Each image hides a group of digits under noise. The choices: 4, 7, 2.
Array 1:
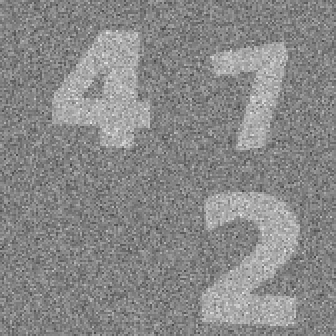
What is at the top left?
4
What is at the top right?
7
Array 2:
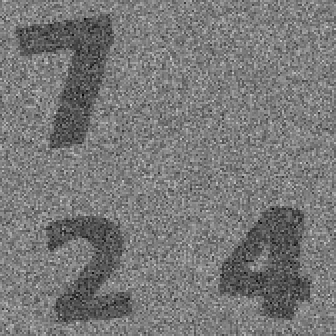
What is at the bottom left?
2
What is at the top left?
7
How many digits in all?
3
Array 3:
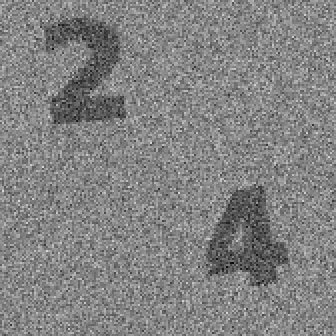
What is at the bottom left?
nothing
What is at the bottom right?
4
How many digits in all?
2
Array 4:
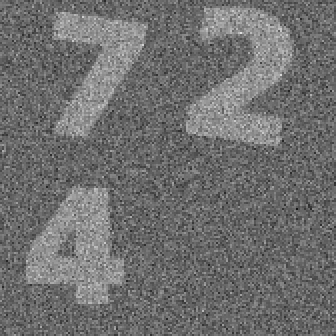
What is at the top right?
2
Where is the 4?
bottom left
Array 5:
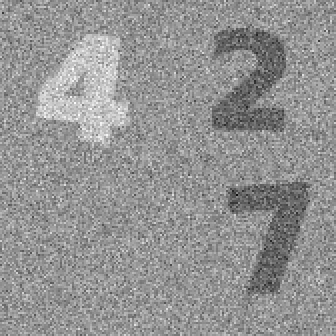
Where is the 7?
bottom right
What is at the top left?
4
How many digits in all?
3
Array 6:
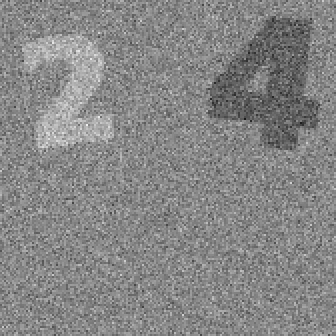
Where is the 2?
top left
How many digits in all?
2
